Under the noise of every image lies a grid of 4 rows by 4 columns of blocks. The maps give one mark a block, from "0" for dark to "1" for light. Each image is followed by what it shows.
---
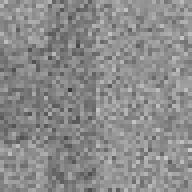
1 0 1 1
0 0 1 1
0 0 1 1
1 0 1 1
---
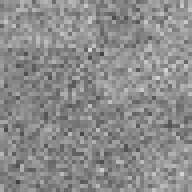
1 1 0 1
0 0 1 1
0 0 0 0
0 0 0 1
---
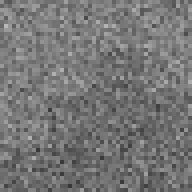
1 1 1 1
1 1 0 1
1 0 0 0
0 0 0 0
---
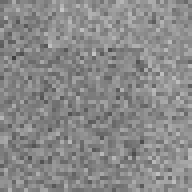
0 1 1 1
0 0 0 1
0 0 0 1
0 0 0 1
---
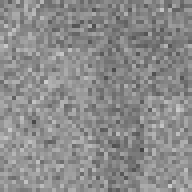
1 0 0 0
1 1 0 0
1 1 0 1
1 1 0 1
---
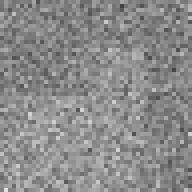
0 0 0 0
0 0 1 0
1 1 1 0
1 1 1 0
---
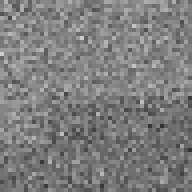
1 1 1 1
1 1 1 1
1 0 0 0
0 0 0 0
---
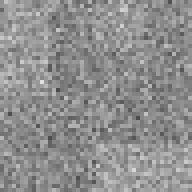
1 0 1 0
1 0 0 0
0 0 0 0
0 0 1 1
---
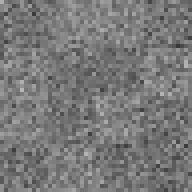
0 1 1 0
1 0 0 1
1 0 1 0
0 1 0 0
